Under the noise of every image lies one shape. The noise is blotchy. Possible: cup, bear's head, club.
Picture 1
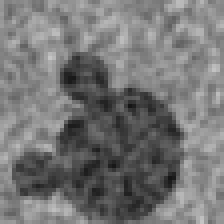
bear's head
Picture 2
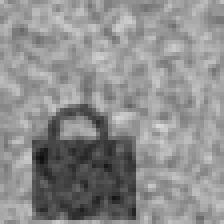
cup
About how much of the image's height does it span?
half
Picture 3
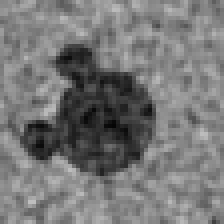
bear's head
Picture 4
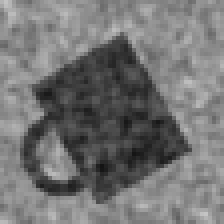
cup
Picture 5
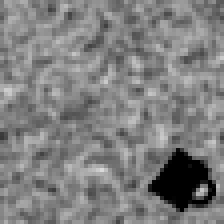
cup
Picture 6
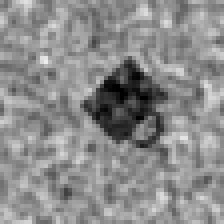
cup
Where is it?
centre
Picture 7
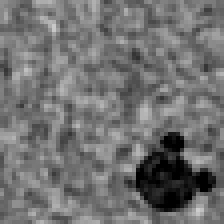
bear's head
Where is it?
bottom right
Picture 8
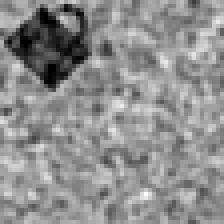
cup
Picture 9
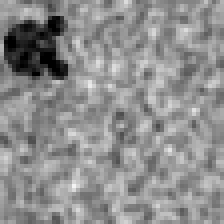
bear's head
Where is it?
top left
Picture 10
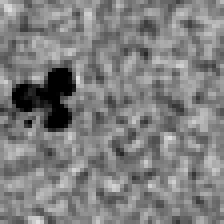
club
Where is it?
middle left
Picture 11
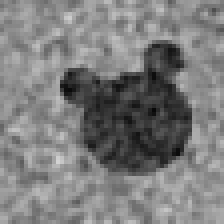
bear's head
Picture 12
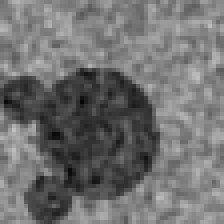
bear's head
